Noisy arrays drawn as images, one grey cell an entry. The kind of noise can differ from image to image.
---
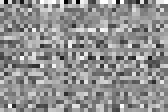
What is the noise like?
rows of uneven size
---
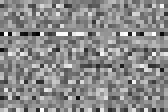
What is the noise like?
rows of uneven size
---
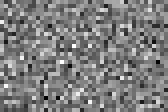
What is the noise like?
independent entries
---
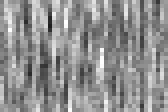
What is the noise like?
streaked along the columns
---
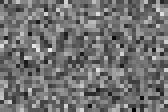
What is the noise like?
independent entries
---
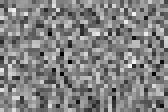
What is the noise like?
low rank plus noise
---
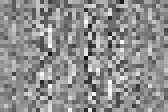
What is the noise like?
columns of uneven size
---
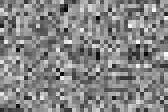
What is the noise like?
low rank plus noise
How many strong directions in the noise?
five to eight
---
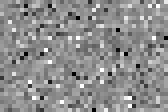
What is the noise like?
heavy tails
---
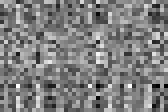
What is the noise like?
low rank plus noise
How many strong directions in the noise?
one
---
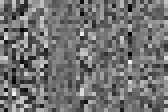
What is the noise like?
columns of uneven size
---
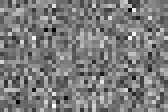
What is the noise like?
low rank plus noise
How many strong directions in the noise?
three or four
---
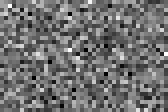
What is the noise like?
independent entries
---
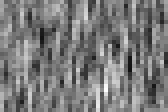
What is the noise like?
streaked along the columns
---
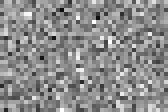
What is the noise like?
low rank plus noise
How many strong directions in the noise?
five to eight
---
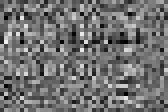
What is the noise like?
low rank plus noise
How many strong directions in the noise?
two
